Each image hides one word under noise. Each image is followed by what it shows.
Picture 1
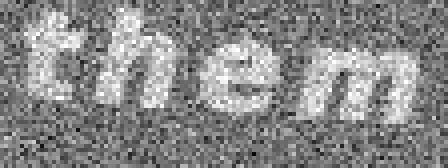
them
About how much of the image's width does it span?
nearly all
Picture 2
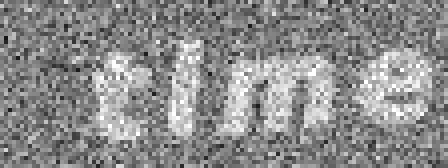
time
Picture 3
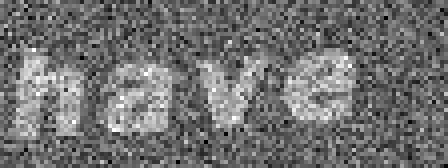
have
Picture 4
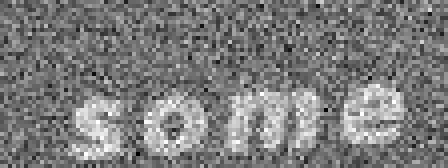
some
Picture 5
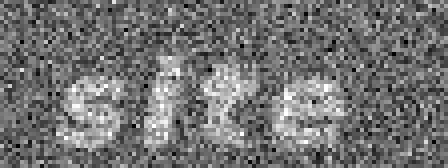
site
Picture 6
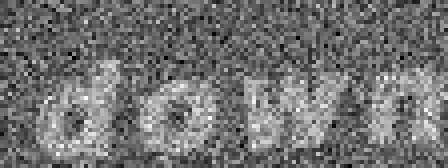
down
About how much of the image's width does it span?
nearly all
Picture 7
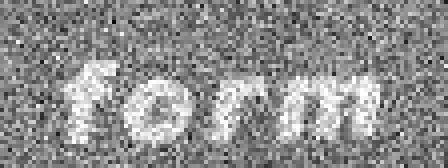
form
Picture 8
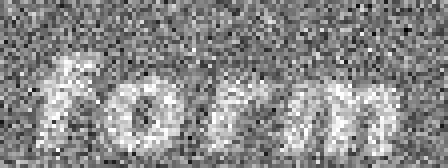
form
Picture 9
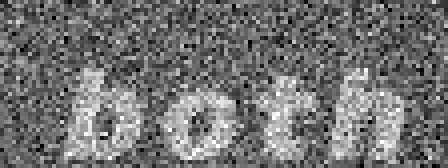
both
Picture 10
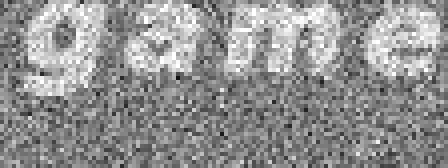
game
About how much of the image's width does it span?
nearly all
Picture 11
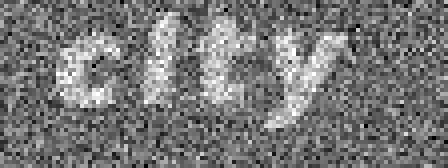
city
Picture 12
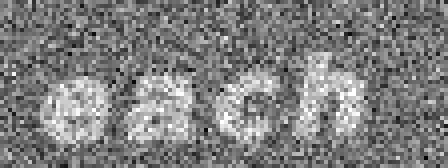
each
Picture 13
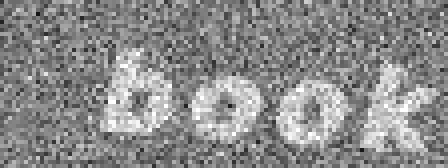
book
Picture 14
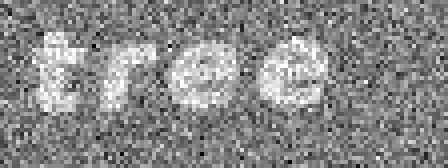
tree
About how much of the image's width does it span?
two thirds
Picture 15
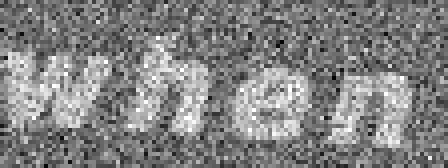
when
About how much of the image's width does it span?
nearly all
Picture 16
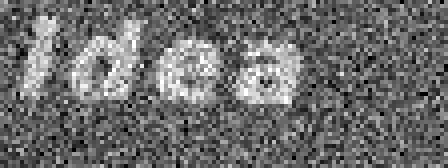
idea
